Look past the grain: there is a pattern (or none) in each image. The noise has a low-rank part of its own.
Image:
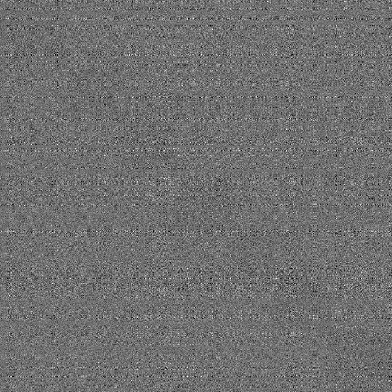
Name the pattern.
blocks along the diagonal
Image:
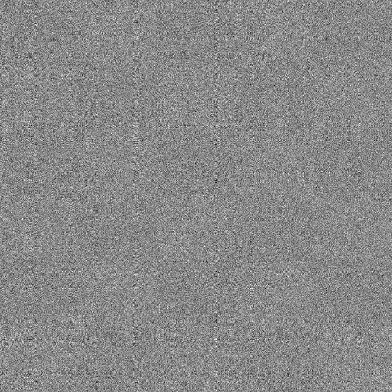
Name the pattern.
a checkerboard
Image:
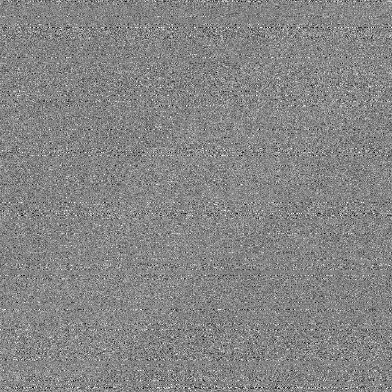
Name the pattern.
a diagonal band
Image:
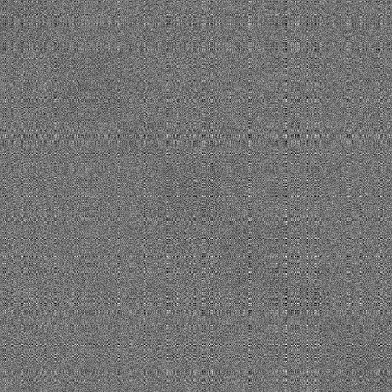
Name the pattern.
blocks along the diagonal
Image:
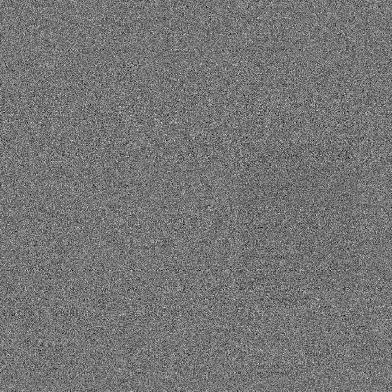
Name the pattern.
one block
